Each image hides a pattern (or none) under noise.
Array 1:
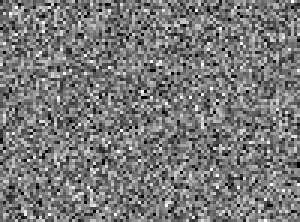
only noise
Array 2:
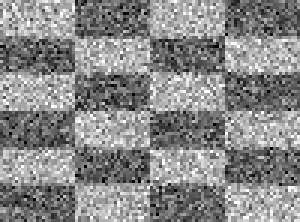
a checkerboard
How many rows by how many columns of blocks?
6 by 4
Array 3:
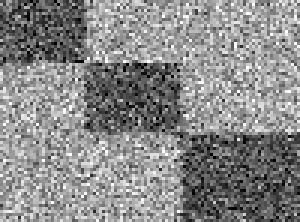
blocks along the diagonal
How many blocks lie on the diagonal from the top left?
3
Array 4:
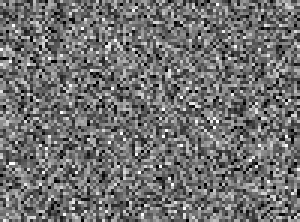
only noise
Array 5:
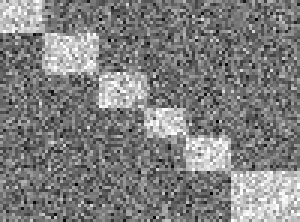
blocks along the diagonal
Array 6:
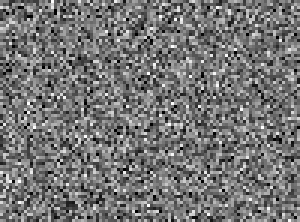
only noise
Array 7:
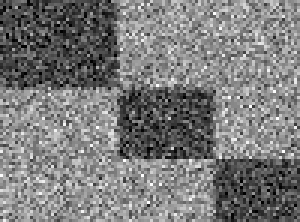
blocks along the diagonal
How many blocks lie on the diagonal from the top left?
3
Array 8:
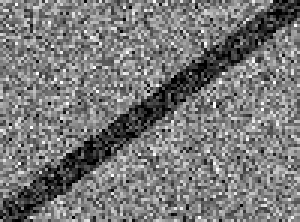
a diagonal band
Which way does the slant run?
bottom left to top right
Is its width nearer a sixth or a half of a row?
a sixth
